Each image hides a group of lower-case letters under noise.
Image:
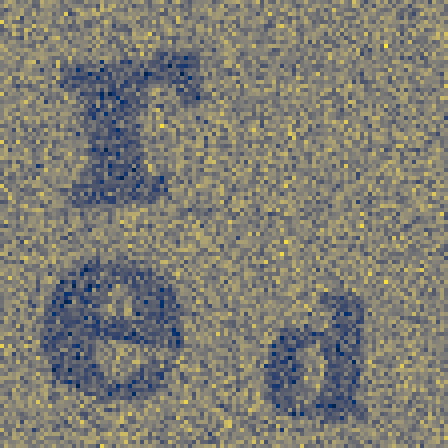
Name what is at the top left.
r
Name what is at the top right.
nothing
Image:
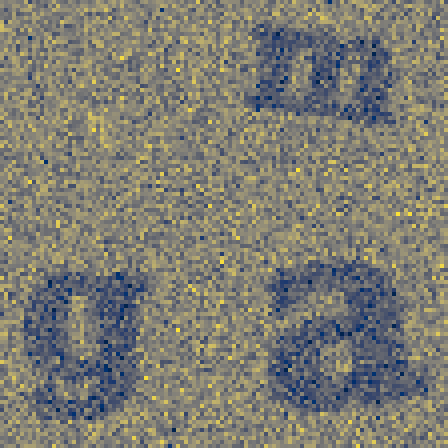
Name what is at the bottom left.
g
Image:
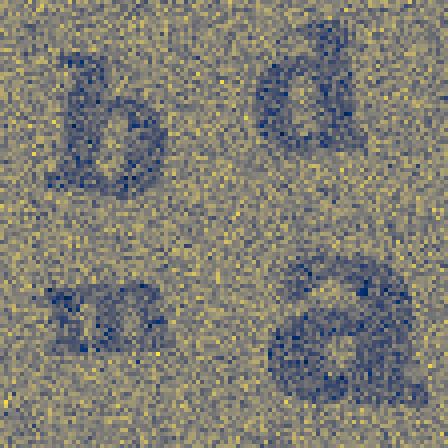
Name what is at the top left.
b
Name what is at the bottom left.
m
